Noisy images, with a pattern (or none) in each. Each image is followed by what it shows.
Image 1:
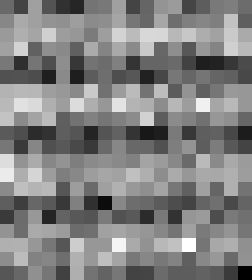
horizontal stripes
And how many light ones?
4
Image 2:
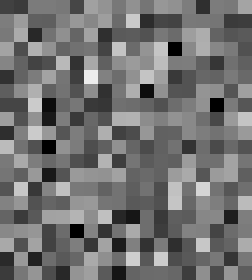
only noise
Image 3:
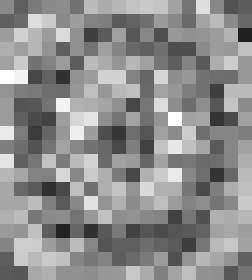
rings round one point
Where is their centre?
centre
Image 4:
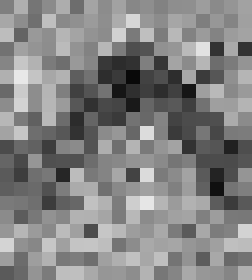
a wavy band
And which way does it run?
left to right
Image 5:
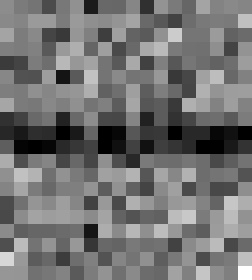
one horizontal stripe
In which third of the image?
middle
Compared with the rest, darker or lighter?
darker
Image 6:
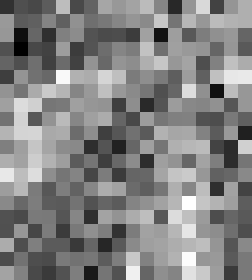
spokes from one point
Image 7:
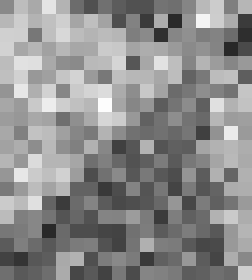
spokes from one point
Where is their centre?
top right
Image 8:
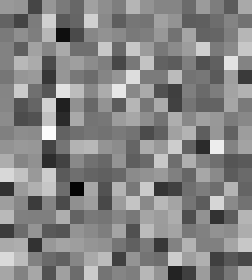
only noise
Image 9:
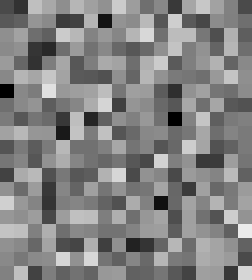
only noise
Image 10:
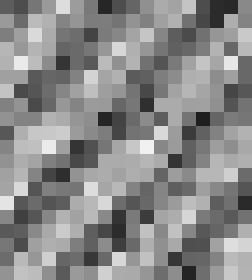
diagonal stripes
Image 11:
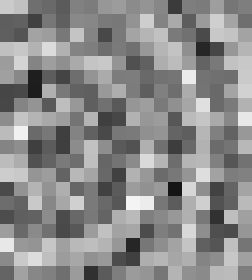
rings round one point
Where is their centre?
middle left
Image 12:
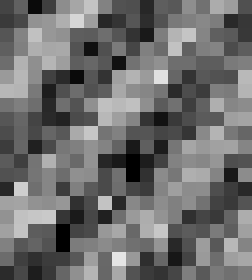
diagonal stripes
